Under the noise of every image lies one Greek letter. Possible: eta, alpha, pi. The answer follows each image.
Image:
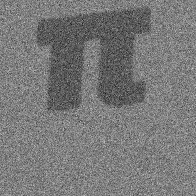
pi
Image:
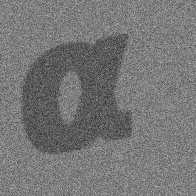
alpha
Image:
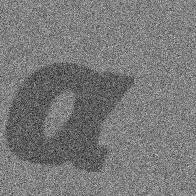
alpha
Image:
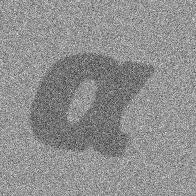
alpha
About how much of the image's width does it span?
two thirds
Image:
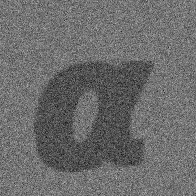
alpha
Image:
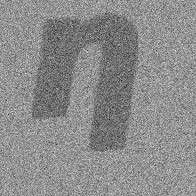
eta
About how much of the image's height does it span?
two thirds
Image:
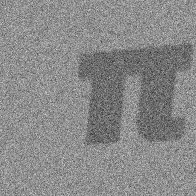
pi
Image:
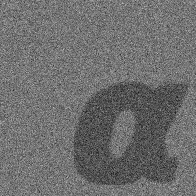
alpha
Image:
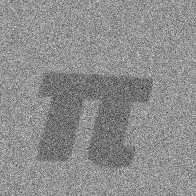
pi
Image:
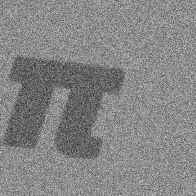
pi
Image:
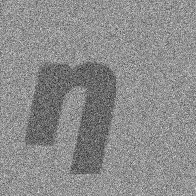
eta
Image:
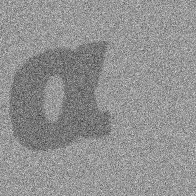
alpha
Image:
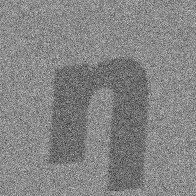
eta
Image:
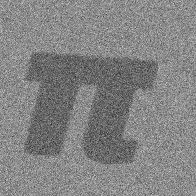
pi
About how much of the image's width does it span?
two thirds
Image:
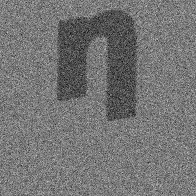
eta
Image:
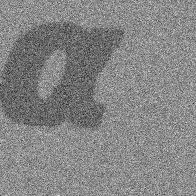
alpha
